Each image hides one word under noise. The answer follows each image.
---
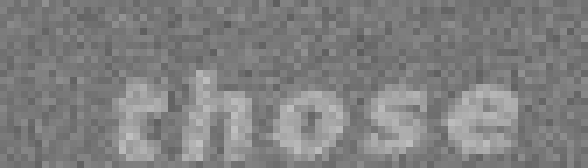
those
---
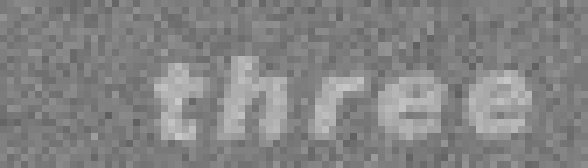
three
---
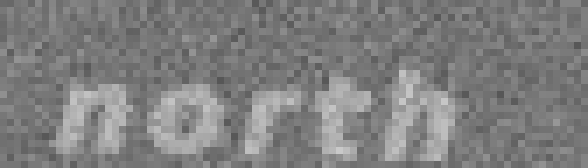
north
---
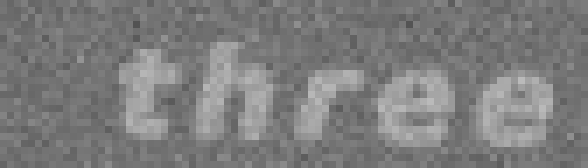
three
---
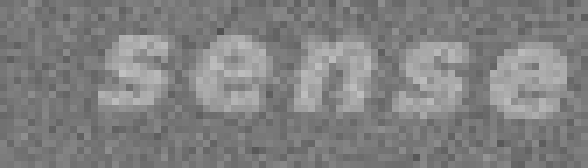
sense
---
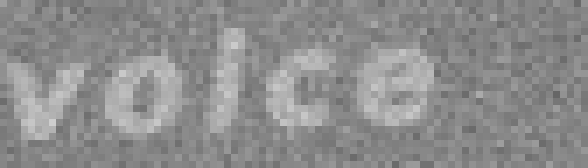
voice
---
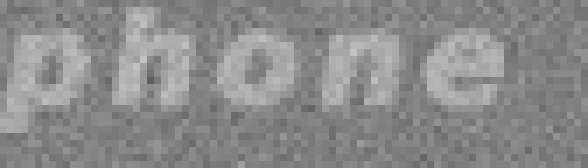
phone
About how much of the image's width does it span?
nearly all
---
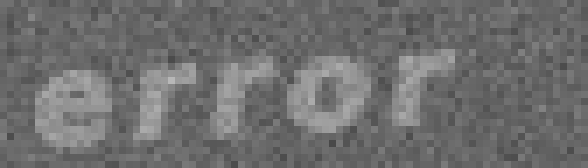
error
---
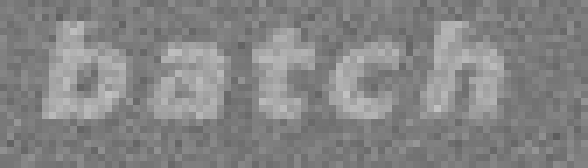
batch
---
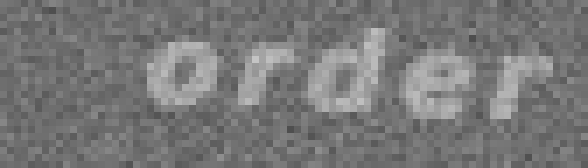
order
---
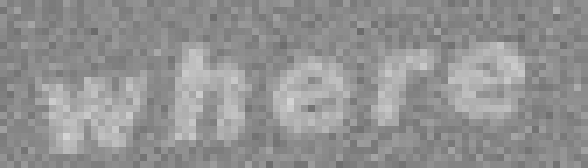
where
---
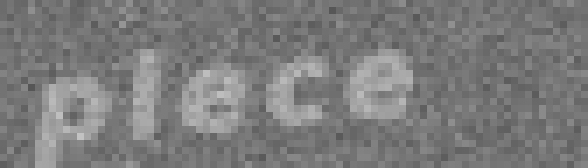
piece
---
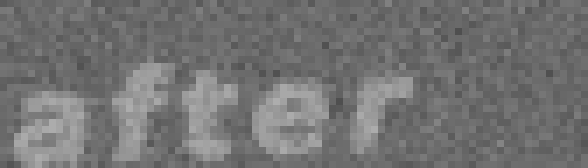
after
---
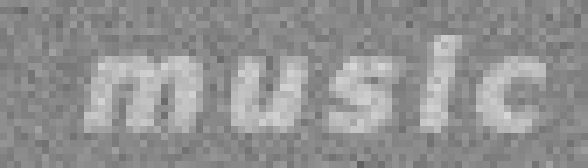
music
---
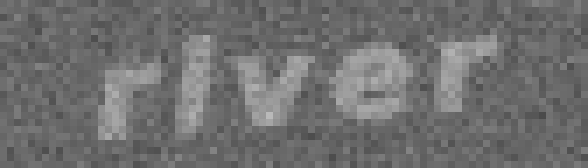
river
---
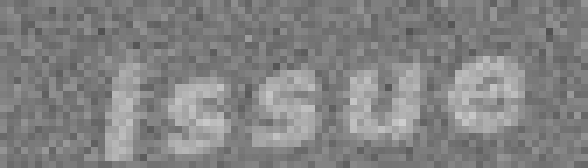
issue
